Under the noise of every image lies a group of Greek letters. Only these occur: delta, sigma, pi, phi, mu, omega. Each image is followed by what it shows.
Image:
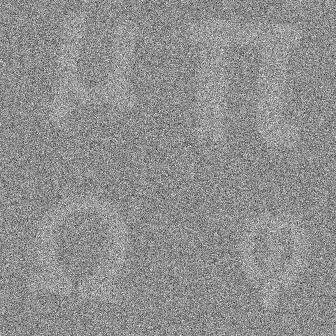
top left: mu; top right: pi; bottom left: omega; bottom right: phi
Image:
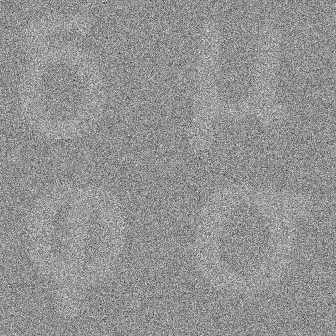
top left: delta; top right: mu; bottom left: phi; bottom right: sigma
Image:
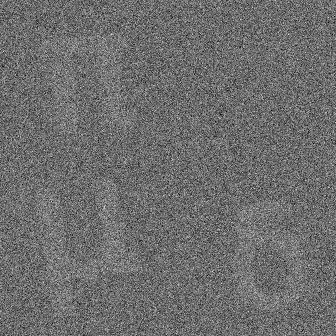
top left: pi; bottom left: mu; bottom right: delta
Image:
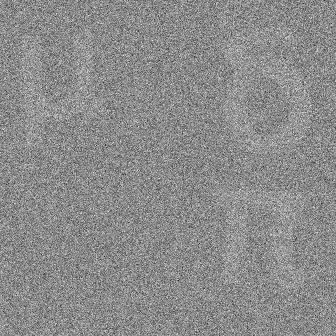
top left: mu; top right: delta; bottom right: pi
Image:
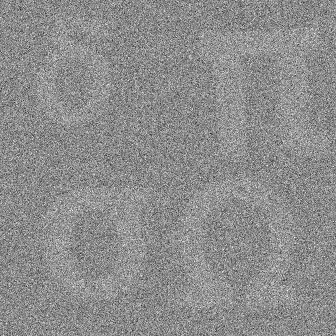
top left: delta; top right: pi; bottom left: sigma; bottom right: omega
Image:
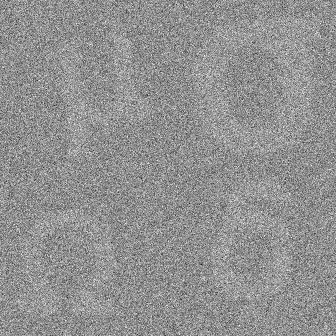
top left: mu; top right: sigma; bottom left: omega; bottom right: delta
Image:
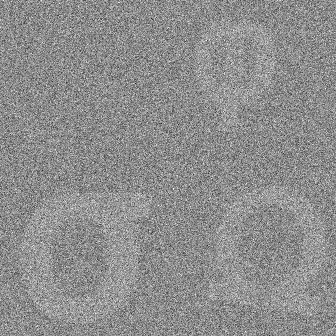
top right: phi; bottom left: sigma; bottom right: omega
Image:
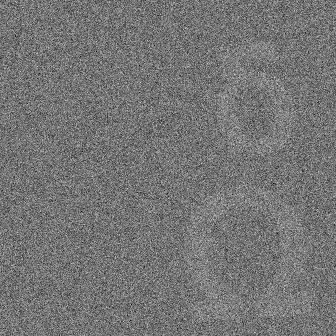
top right: delta; bottom right: omega
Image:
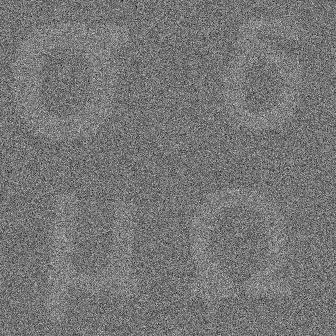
top left: sigma; top right: delta; bottom left: mu; bottom right: omega
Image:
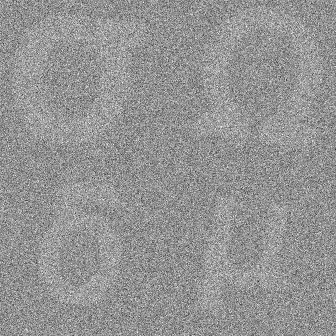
top left: sigma; top right: omega; bottom left: delta; bottom right: mu
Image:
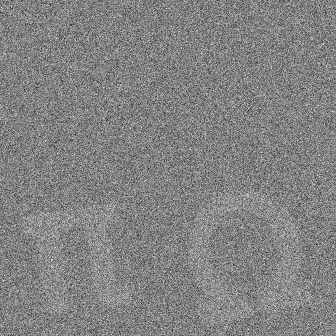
bottom left: pi; bottom right: omega
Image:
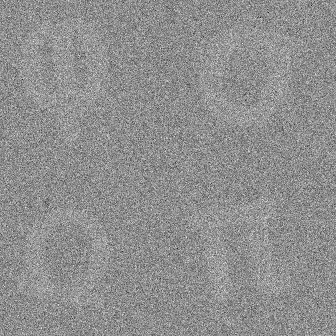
top left: phi; top right: sigma; bottom left: omega; bottom right: pi
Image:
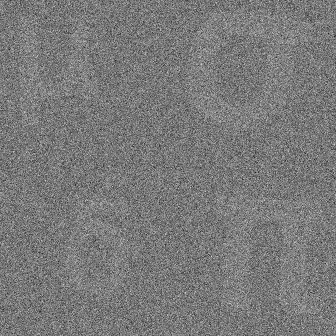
top left: mu; top right: sigma; bottom left: delta; bottom right: pi
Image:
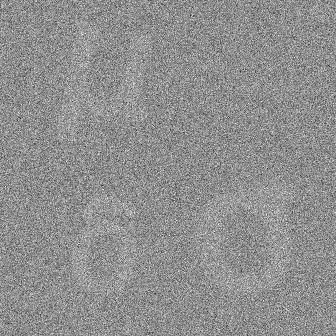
top left: mu; bottom left: delta; bottom right: sigma
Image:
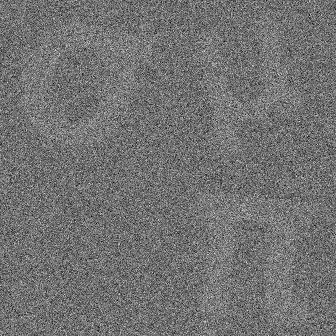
top left: sigma; top right: mu; bottom right: pi
